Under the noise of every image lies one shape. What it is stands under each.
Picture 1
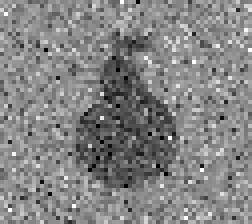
pear
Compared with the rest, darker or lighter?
darker
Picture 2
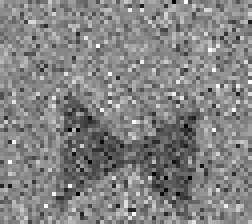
bow tie
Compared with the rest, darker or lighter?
darker
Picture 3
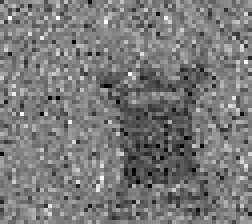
chess rook
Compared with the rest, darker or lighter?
darker
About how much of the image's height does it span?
two thirds
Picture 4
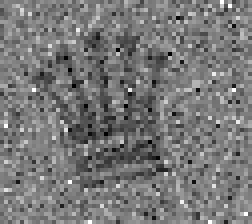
chess queen
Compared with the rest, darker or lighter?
darker
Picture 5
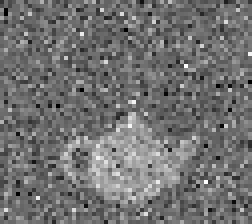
teapot
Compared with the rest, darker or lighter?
lighter
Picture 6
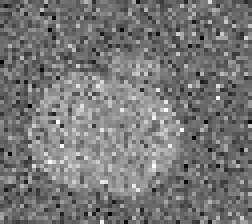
apple
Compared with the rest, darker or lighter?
lighter
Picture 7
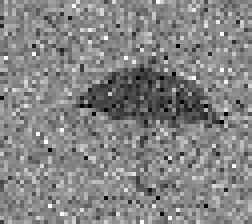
umbrella
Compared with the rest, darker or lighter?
darker
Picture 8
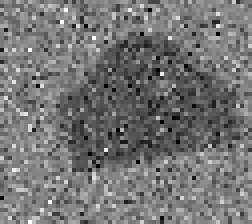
cloud
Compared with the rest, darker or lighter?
darker
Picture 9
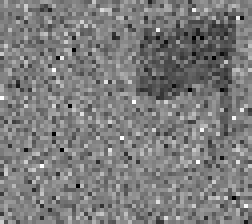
flag
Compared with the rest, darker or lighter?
darker
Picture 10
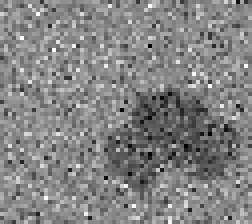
car
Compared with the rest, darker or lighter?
darker
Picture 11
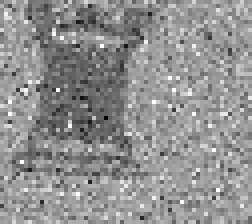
chess rook
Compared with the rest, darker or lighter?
darker
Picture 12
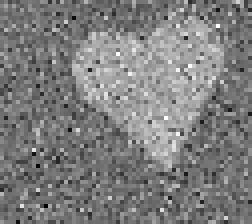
heart
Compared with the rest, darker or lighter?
lighter
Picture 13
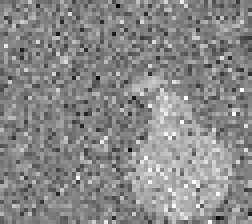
pear
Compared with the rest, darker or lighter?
lighter
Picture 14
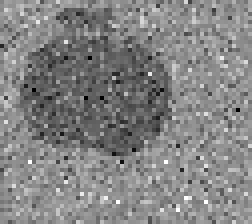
apple
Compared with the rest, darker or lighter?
darker
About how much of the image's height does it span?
two thirds
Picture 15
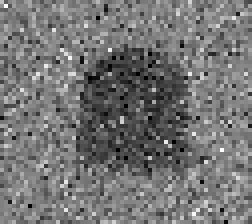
ghost
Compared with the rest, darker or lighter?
darker
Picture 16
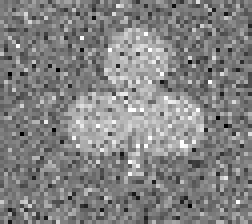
club
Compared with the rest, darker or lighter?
lighter
